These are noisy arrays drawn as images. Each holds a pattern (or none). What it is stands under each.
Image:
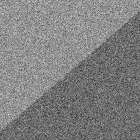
a sharp edge
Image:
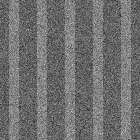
vertical stripes
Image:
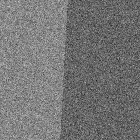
a sharp edge
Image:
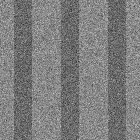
vertical stripes
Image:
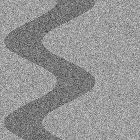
a wavy band
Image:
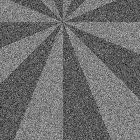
spokes from one point
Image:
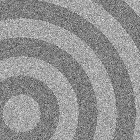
rings round one point
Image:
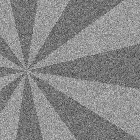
spokes from one point
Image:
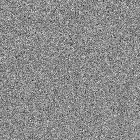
only noise
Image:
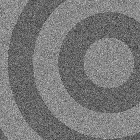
rings round one point
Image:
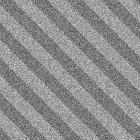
diagonal stripes
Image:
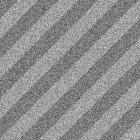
diagonal stripes
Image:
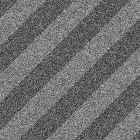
diagonal stripes
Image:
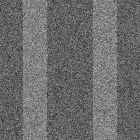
vertical stripes
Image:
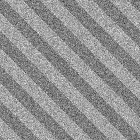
diagonal stripes
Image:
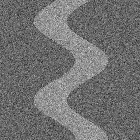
a wavy band
